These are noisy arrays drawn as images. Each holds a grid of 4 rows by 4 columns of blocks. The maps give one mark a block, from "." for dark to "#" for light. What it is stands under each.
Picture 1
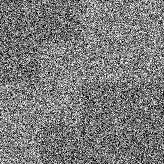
..##
.###
##..
#...
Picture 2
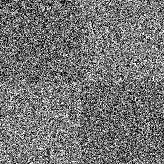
..##
..##
##..
##..
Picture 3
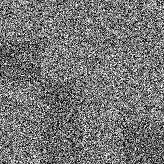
####
.###
#.##
#.#.
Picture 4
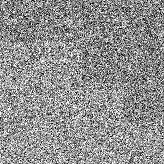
....
##..
###.
####
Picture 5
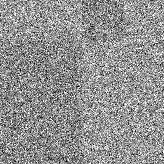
##.#
..##
..##
..##
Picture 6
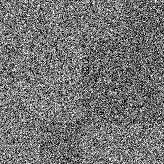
###.
##..
##..
#.##
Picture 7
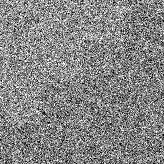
###.
##..
#...
....
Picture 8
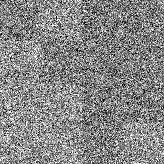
.#..
#...
##..
##.#
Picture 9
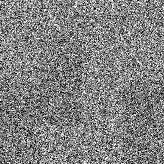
####
#.##
..#.
.##.
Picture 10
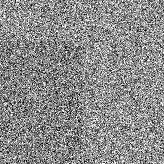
####
..##
..##
..##
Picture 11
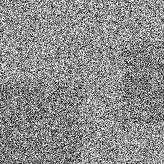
####
###.
..#.
..##
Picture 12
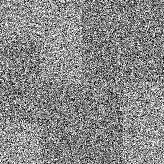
##..
.#..
...#
#..#
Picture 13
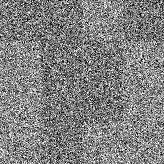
..#.
#..#
#..#
#.##
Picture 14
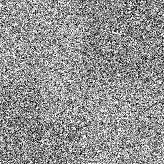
##..
##..
.###
..##
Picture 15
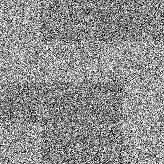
#...
####
...#
#..#
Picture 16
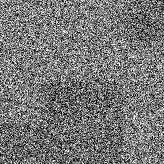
###.
####
#..#
...#
